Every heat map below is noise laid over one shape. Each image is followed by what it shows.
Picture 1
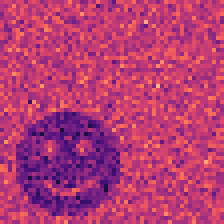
smiling face
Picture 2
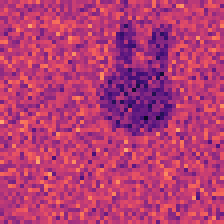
rabbit's head
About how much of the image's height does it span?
half
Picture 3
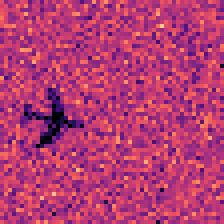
airplane
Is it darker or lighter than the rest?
darker
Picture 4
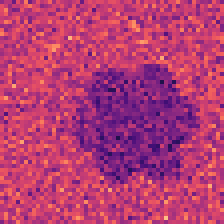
flower
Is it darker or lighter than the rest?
darker
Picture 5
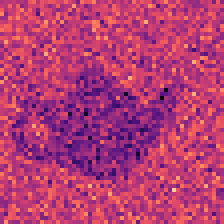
teapot
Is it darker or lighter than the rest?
darker
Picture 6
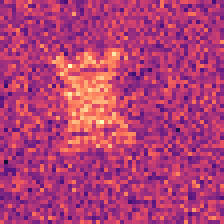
chess rook
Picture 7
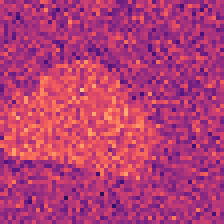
cloud
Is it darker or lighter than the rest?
lighter
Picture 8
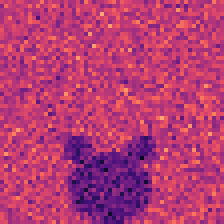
bear's head
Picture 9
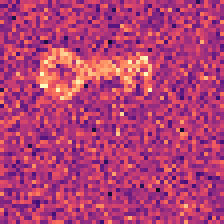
key
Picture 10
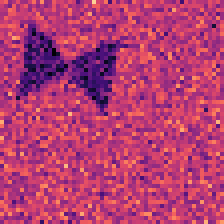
bow tie
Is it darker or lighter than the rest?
darker
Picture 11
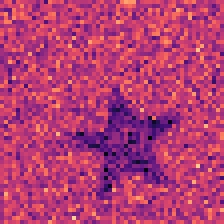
star
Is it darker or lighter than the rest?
darker
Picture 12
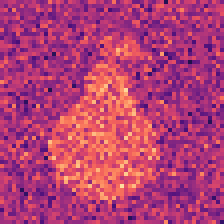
pear
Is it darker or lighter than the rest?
lighter
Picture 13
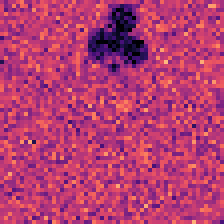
club
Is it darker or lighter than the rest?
darker
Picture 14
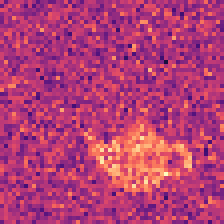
teapot
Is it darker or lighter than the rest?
lighter
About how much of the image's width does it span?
half
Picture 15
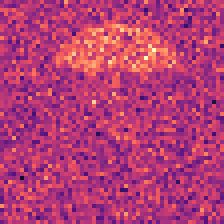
umbrella
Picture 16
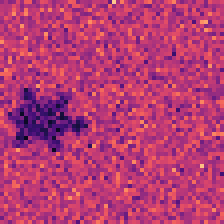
turtle
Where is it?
middle left
